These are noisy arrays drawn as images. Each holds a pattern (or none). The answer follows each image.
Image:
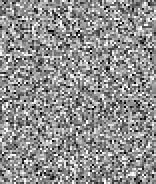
only noise
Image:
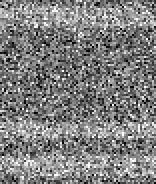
bands of rows
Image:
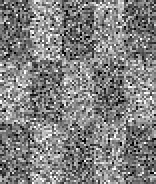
a checkerboard
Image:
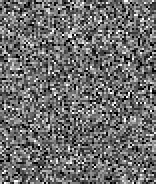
only noise
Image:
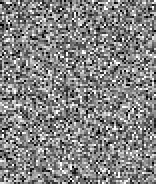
only noise
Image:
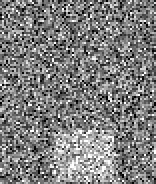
one block
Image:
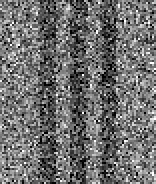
bands of columns
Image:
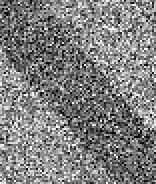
a diagonal band
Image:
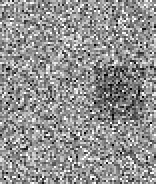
one block
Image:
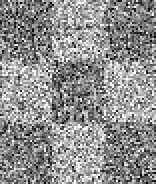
a checkerboard
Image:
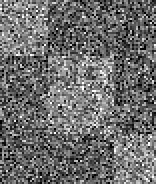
blocks along the diagonal
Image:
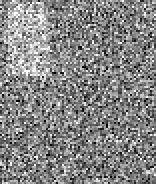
one block
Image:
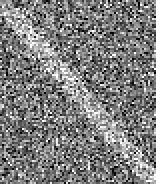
a diagonal band
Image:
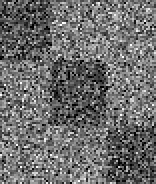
blocks along the diagonal
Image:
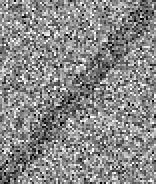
a diagonal band
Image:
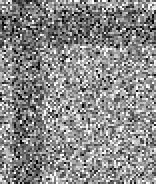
bands of rows crossing bands of columns
